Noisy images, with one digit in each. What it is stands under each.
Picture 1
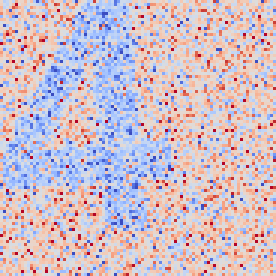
4
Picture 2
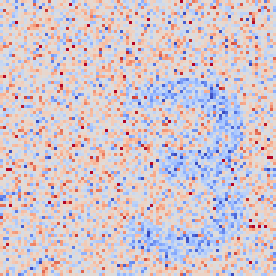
3
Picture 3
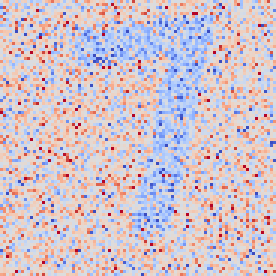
7
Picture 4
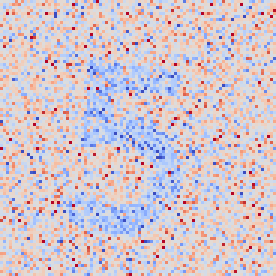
5
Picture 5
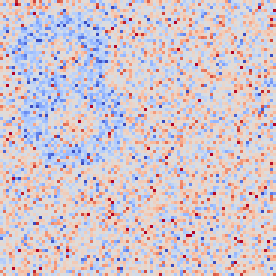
8
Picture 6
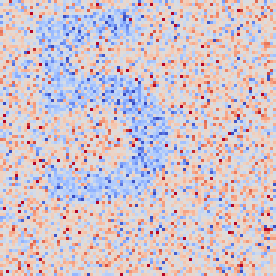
5
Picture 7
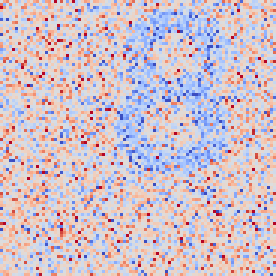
8
